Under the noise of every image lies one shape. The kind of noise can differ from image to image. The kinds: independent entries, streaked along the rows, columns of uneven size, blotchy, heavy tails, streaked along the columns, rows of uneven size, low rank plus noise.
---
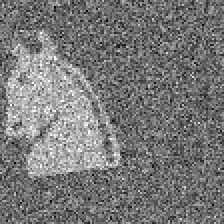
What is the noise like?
independent entries
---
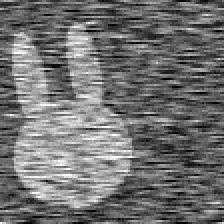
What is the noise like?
streaked along the rows
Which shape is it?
rabbit's head
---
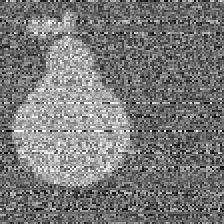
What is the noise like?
rows of uneven size
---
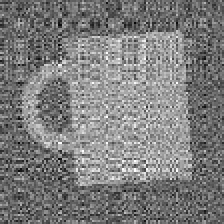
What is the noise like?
low rank plus noise
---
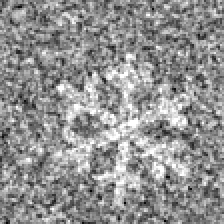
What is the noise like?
blotchy
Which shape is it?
snowflake
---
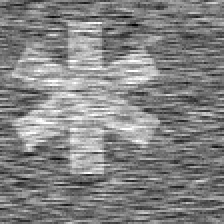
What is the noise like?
streaked along the rows
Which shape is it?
asterisk
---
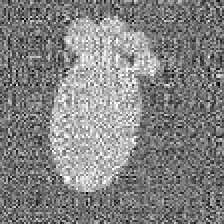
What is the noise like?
low rank plus noise
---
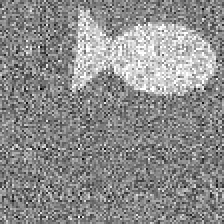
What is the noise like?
low rank plus noise
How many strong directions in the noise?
five to eight
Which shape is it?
fish
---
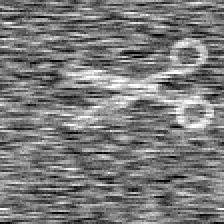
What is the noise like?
streaked along the rows
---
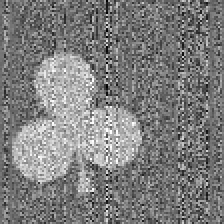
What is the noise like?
columns of uneven size
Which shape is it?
club
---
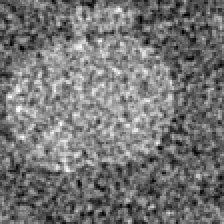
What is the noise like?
blotchy
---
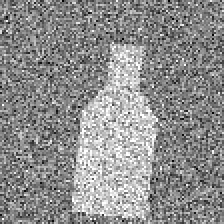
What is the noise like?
independent entries
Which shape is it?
bottle
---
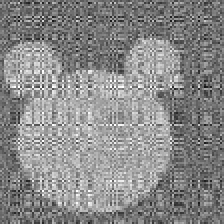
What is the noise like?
low rank plus noise
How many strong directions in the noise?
one
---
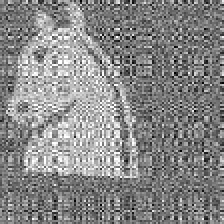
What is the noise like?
low rank plus noise
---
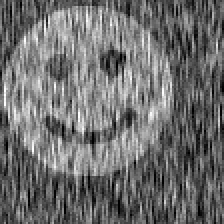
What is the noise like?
streaked along the columns
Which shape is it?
smiling face
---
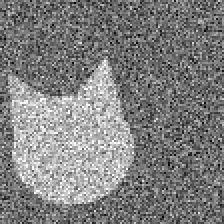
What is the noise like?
independent entries
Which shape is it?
cat's head
